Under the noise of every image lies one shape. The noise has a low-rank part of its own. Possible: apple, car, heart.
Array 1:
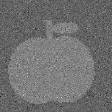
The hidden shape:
apple
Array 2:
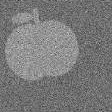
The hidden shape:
apple
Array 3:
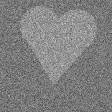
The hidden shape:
heart
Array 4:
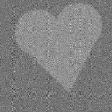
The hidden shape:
heart
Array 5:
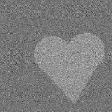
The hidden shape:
heart
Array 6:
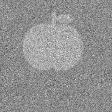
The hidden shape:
apple
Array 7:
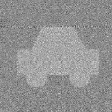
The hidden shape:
car
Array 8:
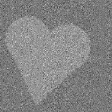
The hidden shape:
heart
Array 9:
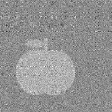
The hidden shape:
apple
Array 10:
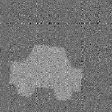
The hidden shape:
car
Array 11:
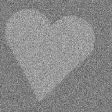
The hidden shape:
heart
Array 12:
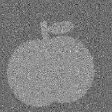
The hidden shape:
apple
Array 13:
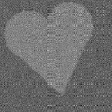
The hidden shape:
heart
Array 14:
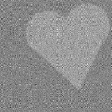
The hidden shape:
heart
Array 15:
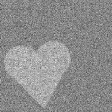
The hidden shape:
heart
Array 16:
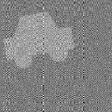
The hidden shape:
car
